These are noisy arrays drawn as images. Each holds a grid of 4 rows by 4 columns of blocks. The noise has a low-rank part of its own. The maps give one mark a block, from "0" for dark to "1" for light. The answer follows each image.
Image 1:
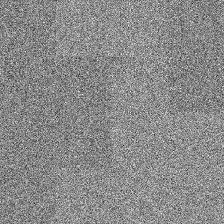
0110
0010
0011
0111
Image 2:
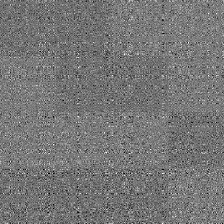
0011
1001
1110
0001
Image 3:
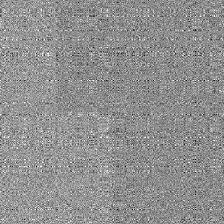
1000
1000
1100
1100
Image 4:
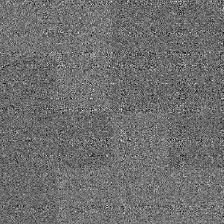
1100
0100
0010
0111
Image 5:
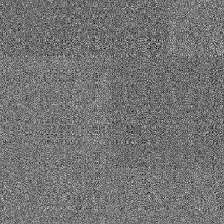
0001
1100
1100
1111
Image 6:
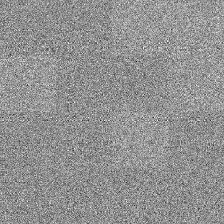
0011
1001
0010
0000
